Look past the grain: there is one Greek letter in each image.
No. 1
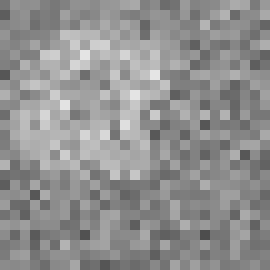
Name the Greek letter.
alpha
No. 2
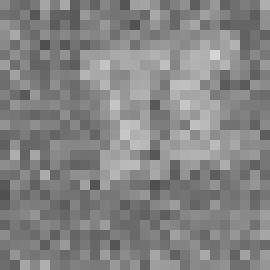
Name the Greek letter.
pi
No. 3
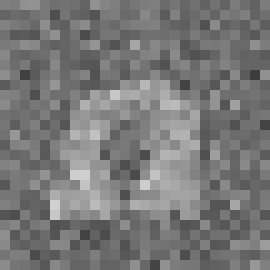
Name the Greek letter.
omega
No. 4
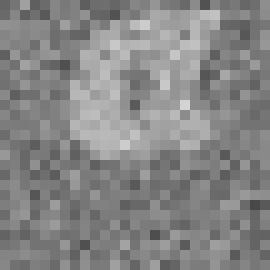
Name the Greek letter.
alpha
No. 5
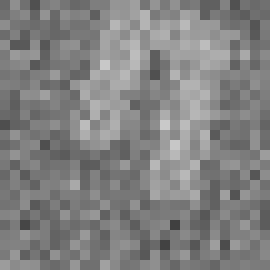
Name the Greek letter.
eta
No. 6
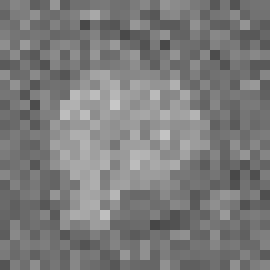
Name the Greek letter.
phi
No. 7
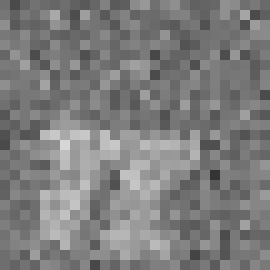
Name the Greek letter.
pi
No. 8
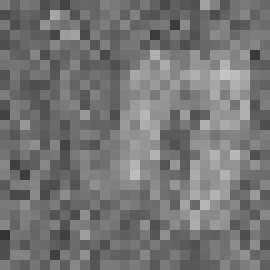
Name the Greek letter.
eta
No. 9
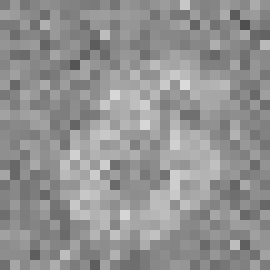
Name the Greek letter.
delta
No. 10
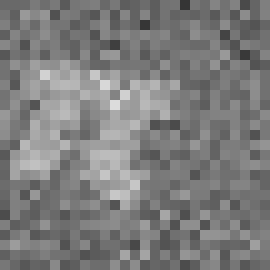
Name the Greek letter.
pi
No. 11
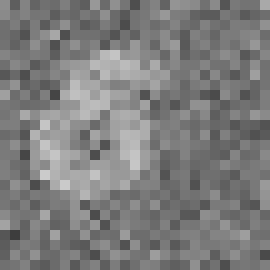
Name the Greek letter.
delta
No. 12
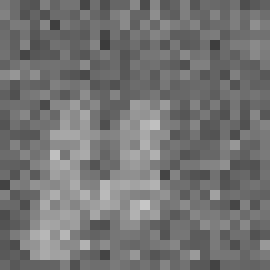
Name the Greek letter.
mu
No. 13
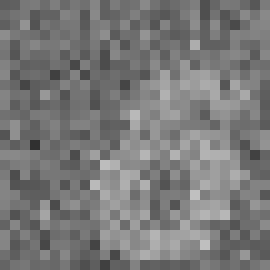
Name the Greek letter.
delta
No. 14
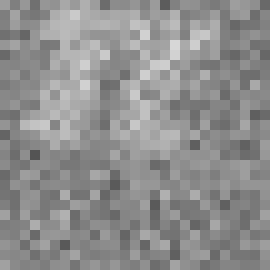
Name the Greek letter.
pi
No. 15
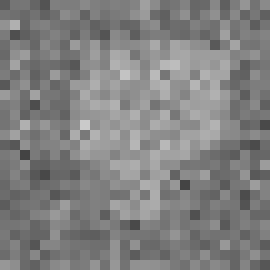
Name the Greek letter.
phi
